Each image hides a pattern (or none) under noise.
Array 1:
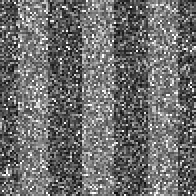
vertical stripes
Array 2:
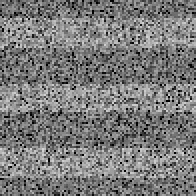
horizontal stripes
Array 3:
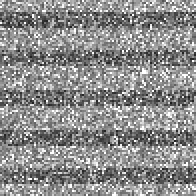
horizontal stripes
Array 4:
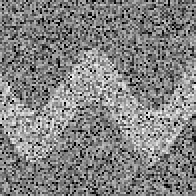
a wavy band
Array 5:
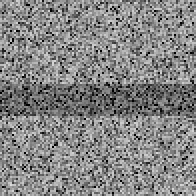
one horizontal stripe
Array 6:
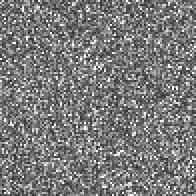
only noise
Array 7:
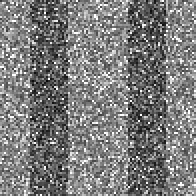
vertical stripes
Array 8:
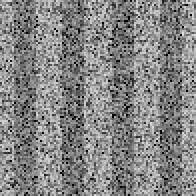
vertical stripes
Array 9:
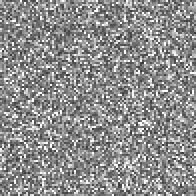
only noise
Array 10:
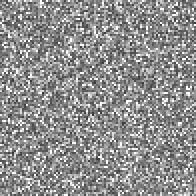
only noise
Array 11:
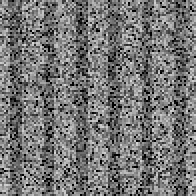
vertical stripes
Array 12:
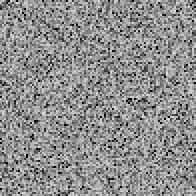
only noise
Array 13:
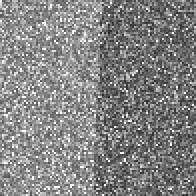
a sharp edge
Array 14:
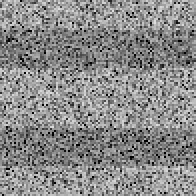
horizontal stripes
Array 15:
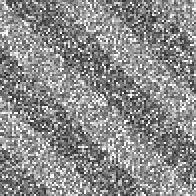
diagonal stripes
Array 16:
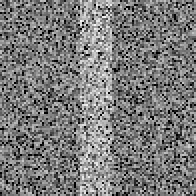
one vertical stripe
